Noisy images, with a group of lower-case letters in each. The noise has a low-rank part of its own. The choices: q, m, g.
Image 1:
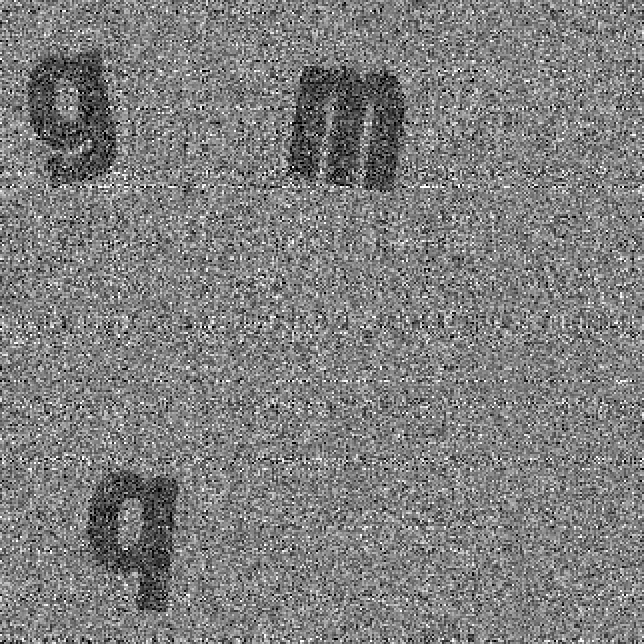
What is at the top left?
g
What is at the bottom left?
q
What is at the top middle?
m
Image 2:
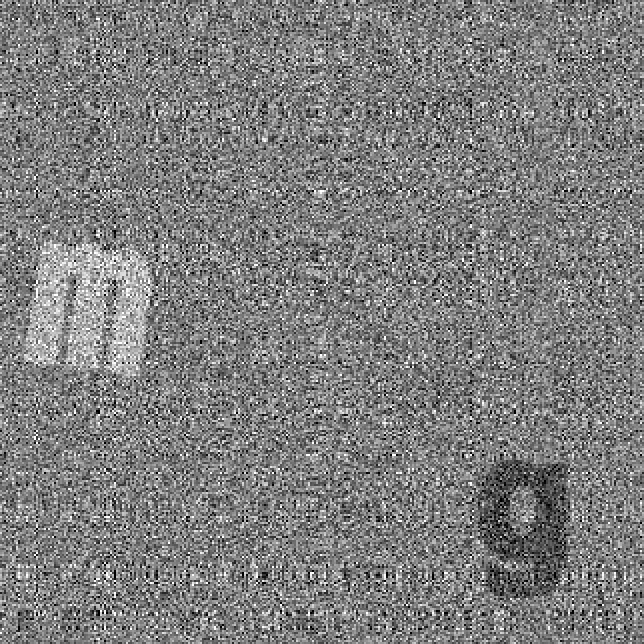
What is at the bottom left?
nothing
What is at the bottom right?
g
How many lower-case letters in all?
2
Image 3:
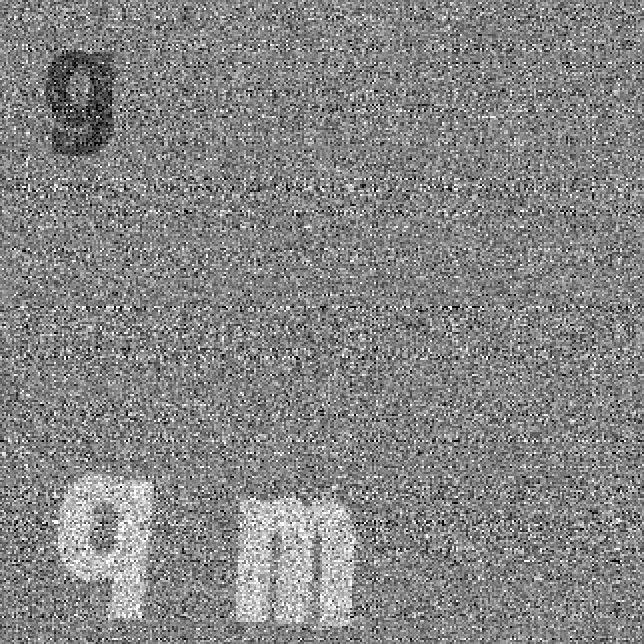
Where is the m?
bottom middle
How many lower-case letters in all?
3
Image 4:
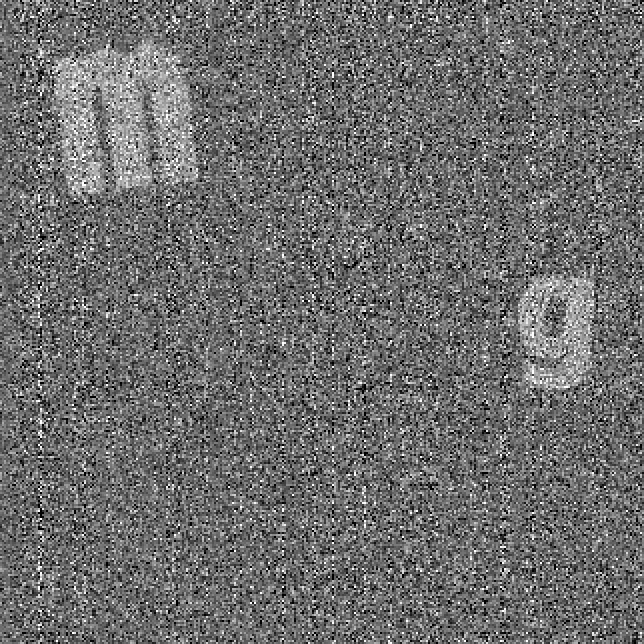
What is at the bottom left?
nothing
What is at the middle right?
g
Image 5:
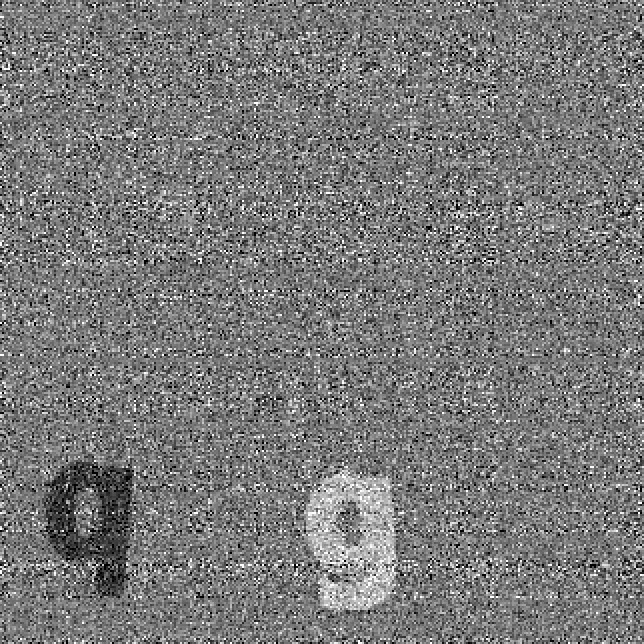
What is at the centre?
nothing
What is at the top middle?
nothing
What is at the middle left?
nothing
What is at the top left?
nothing
